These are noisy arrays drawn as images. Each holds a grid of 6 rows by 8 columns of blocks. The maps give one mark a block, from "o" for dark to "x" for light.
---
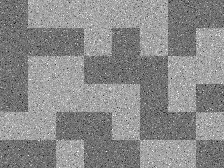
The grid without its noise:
oxxxxxoo
oooxoxox
oxxoooxx
oxxxxoxo
xxooxoox
ooxooxxo
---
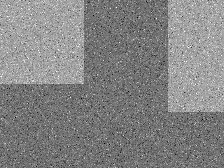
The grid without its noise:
xxxoooxx
xxxoooxx
xxxoooxx
ooooooxx
oooooooo
oooooooo
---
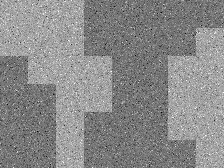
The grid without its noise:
xxxooooo
xxxoooox
oxxxooxx
ooxxooxx
ooxoooxx
ooxoooox
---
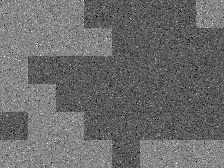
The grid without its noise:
xxxoooox
xxxxoooo
xooooooo
xxoooooo
oxxooooo
xxxxoxxx
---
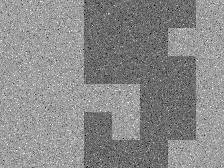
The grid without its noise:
xxxoooox
xxxoooxx
xxxoooox
xxxxxoox
xxxoxoox
xxxoooxx
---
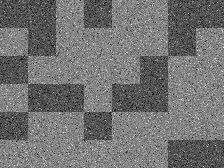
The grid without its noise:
ooxoxxoo
xoxxxxox
oxxxxoxx
xooxooxx
oxxoxxxx
xxxxxxoo
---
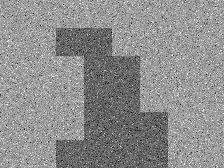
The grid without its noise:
xxxxxxxx
xxooxxxx
xxxooxxx
xxxooxxx
xxxoooxx
xxooooxx
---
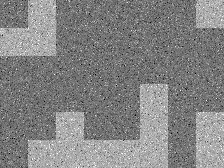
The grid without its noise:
oxooooox
xxoooooo
oooooooo
oooooxoo
ooxooxox
oxxxxxox
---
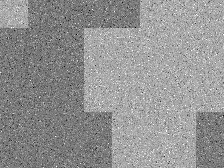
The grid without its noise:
xooooxxx
oooxxxxx
oooxxxxx
oooxxxxx
ooooxxxo
ooooxxxo
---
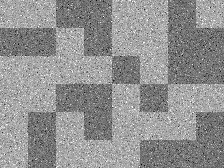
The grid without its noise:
xxooxxox
ooxoxxoo
xxxxoxoo
xxooxoxx
xoxoxxxo
xoxxxooo
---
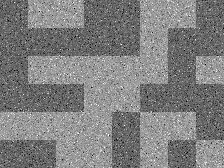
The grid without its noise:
oxxooxxo
oooooxoo
oxxxxxox
oooxxooo
xxxxoxxo
ooxxoxox
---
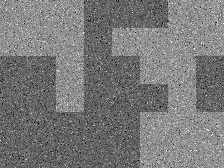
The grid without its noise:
xxxoooxx
xxxoxxxx
ooxooxxo
ooxoooxo
oooooxxx
oooooxxx
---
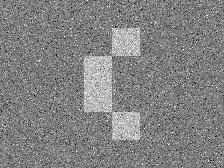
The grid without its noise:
oooooooo
ooooxooo
oooxoooo
oooxoooo
ooooxooo
oooooooo
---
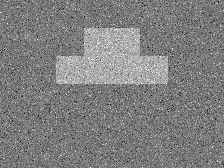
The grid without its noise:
oooooooo
oooxxooo
ooxxxxoo
oooooooo
oooooooo
oooooooo
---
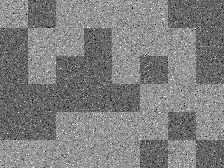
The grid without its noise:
xoxxxxoo
oxxoxxxo
oxooxoxo
oooooxxx
ooxxxxox
xxxxxoxo
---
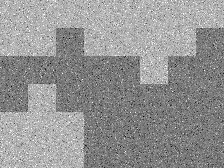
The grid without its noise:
xxxxxxxx
xxoxxxxo
oooooxoo
oxoooooo
xxxooooo
xxxooooo
